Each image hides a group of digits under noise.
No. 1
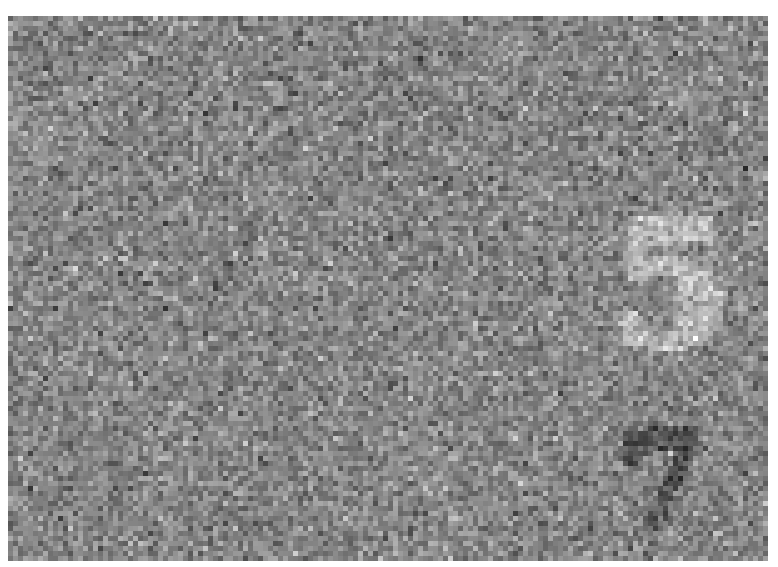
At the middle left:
nothing
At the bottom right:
7
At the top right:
nothing
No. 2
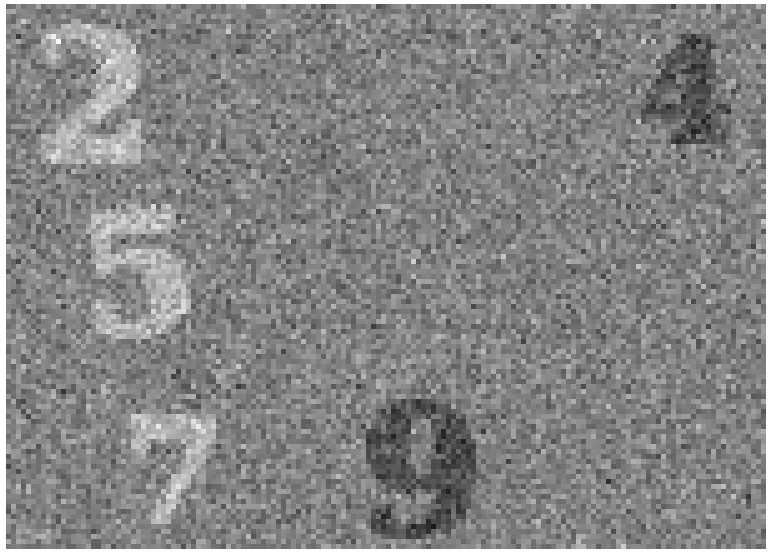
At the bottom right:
nothing
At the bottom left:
7
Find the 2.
top left
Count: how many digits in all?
5
